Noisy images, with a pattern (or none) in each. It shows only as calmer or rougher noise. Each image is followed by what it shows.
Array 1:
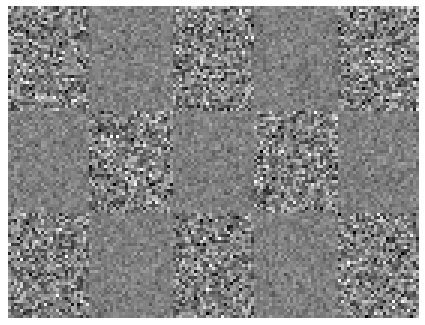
a checkerboard
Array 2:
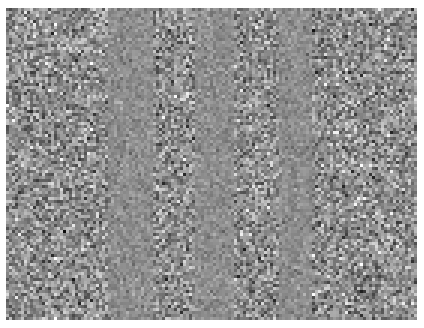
bands of columns
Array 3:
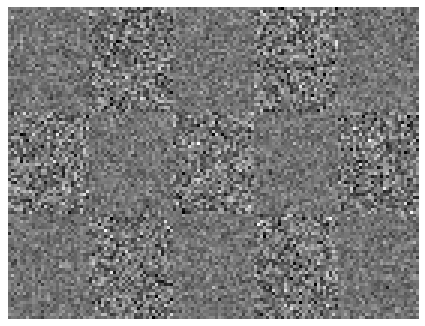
a checkerboard
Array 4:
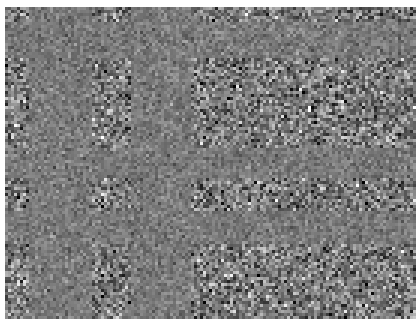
bands of rows crossing bands of columns
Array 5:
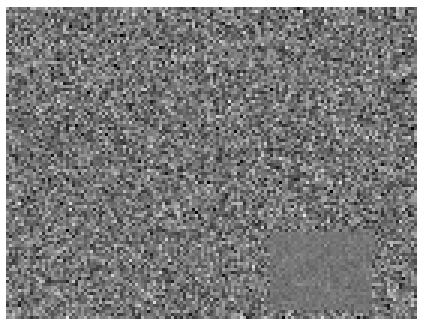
one block
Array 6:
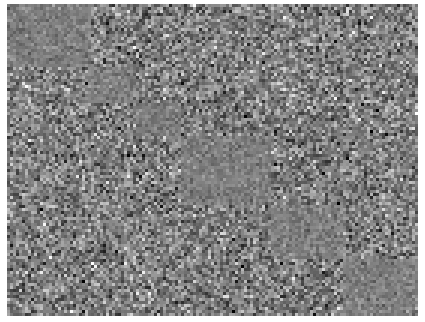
blocks along the diagonal
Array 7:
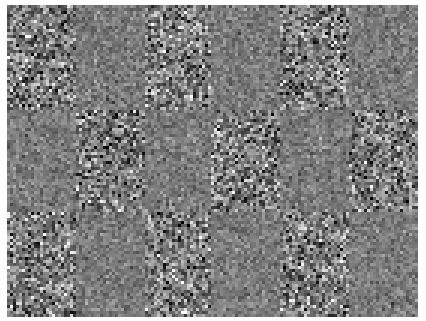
a checkerboard
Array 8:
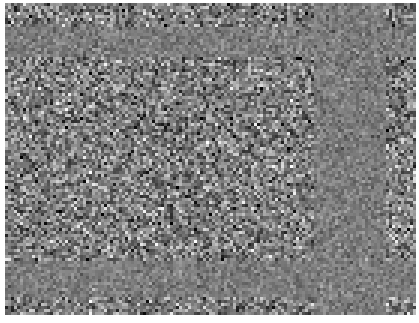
bands of rows crossing bands of columns
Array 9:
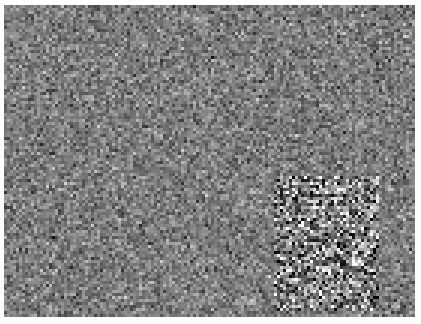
one block
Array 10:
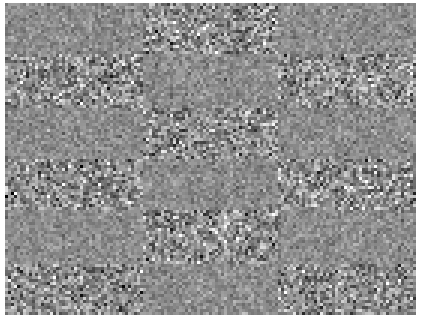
a checkerboard
